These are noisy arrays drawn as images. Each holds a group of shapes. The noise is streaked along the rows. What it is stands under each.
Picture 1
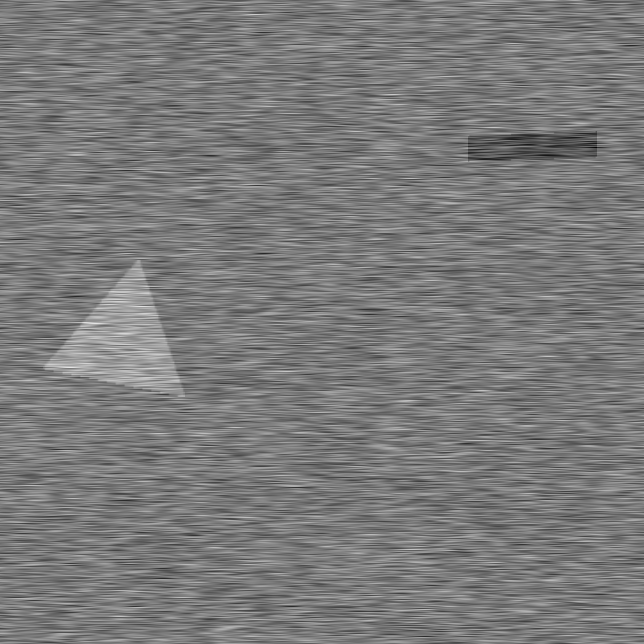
top right: dark bar; middle left: light triangle
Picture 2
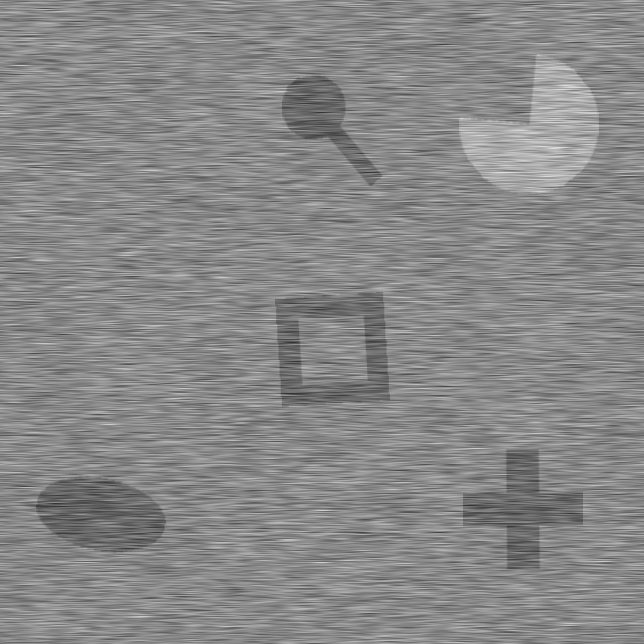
top middle: dark lollipop; top right: light disc with a wedge cut out; centre: dark square frame; bottom left: dark ellipse; bottom right: dark cross
